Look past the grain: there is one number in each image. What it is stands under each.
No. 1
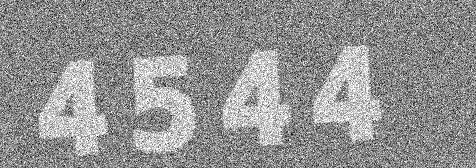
4544
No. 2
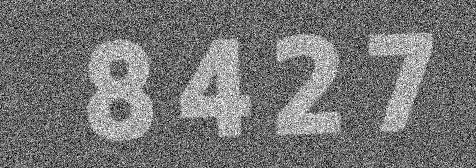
8427
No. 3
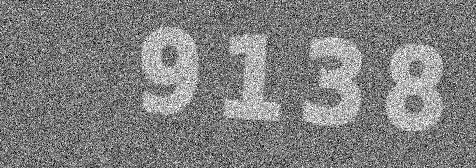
9138
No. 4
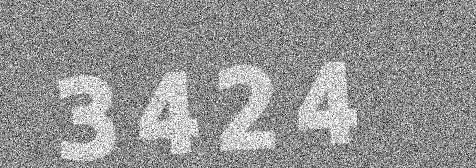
3424
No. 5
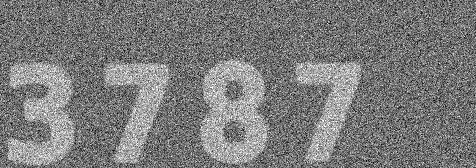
3787
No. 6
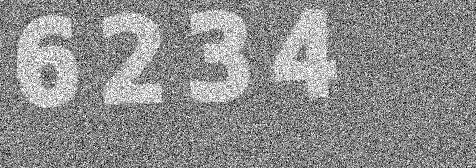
6234
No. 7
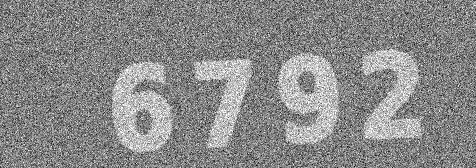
6792
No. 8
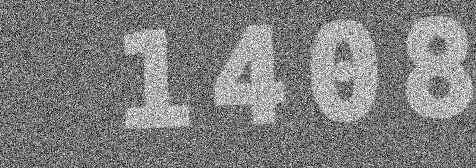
1408
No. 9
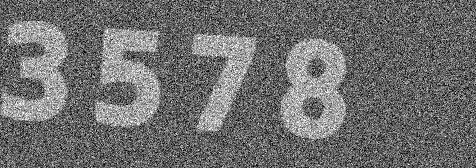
3578
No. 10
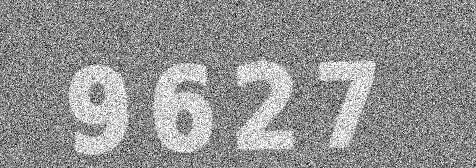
9627
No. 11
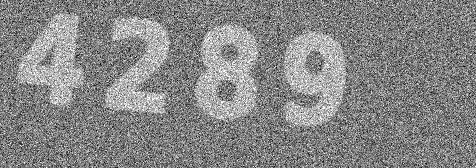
4289
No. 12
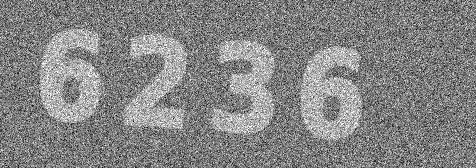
6236
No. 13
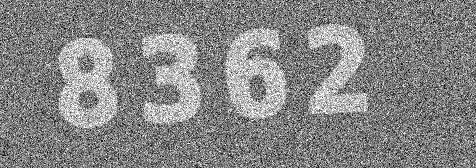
8362
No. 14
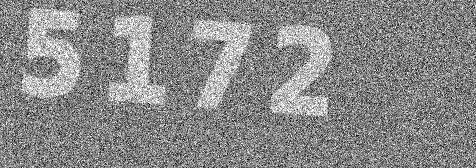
5172
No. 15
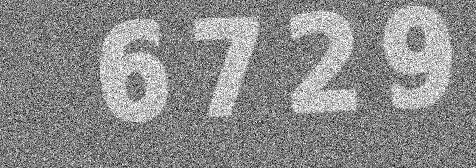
6729
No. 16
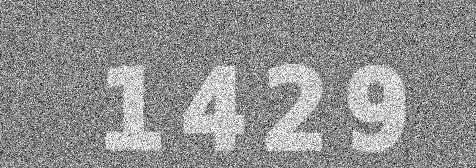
1429
